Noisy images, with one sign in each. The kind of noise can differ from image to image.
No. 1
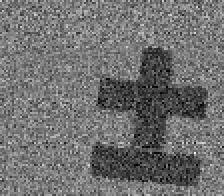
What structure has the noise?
rows of uneven size
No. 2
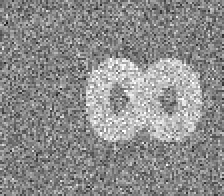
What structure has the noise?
low rank plus noise
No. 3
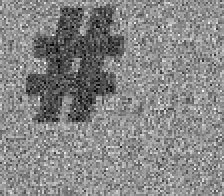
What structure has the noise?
low rank plus noise
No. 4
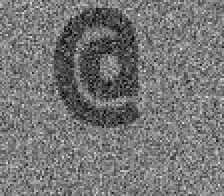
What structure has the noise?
independent entries
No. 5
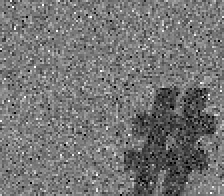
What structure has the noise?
heavy tails
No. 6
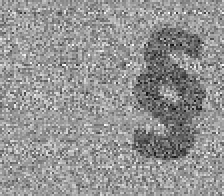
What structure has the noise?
rows of uneven size
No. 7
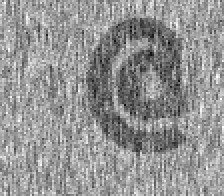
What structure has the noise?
streaked along the columns
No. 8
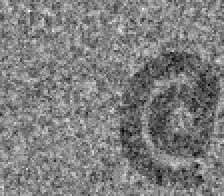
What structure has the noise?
blotchy
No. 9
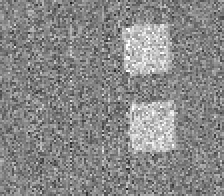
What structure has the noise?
columns of uneven size
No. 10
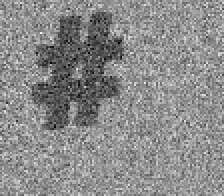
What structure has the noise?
low rank plus noise
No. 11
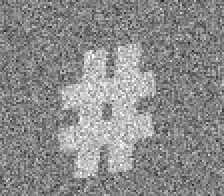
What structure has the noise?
independent entries
